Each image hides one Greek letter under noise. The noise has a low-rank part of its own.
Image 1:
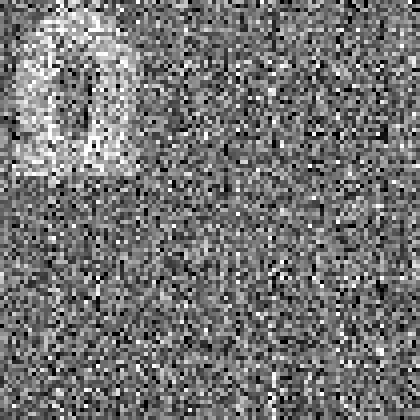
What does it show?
light omega, top left
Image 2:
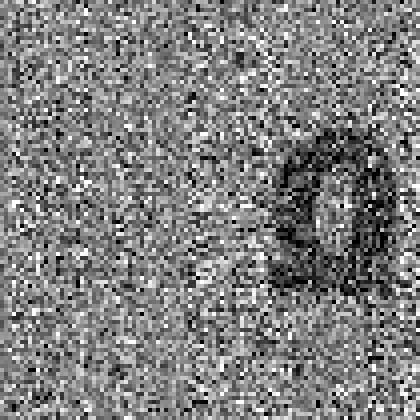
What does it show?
dark omega, middle right
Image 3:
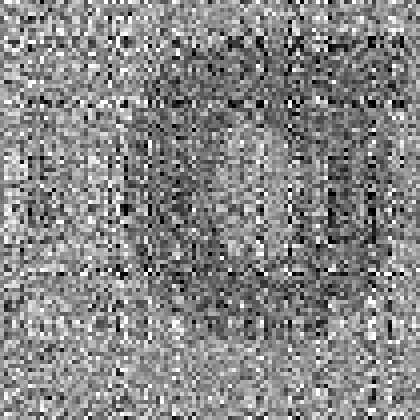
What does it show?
dark sigma
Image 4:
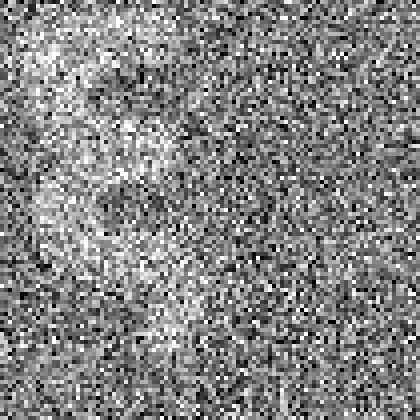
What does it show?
light xi
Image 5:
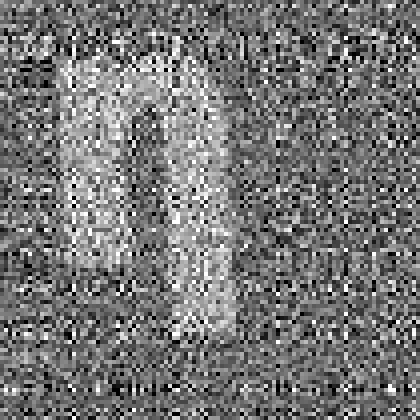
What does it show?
light eta
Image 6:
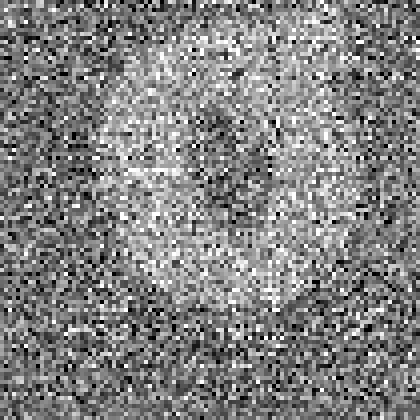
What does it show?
light sigma
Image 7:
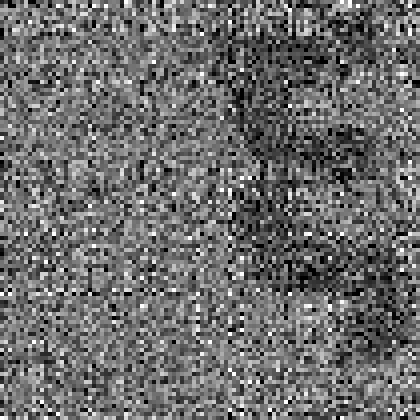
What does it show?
dark xi
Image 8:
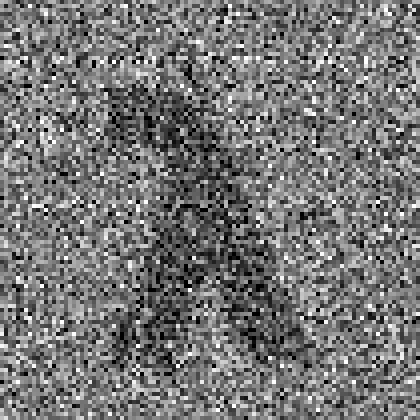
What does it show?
dark lambda
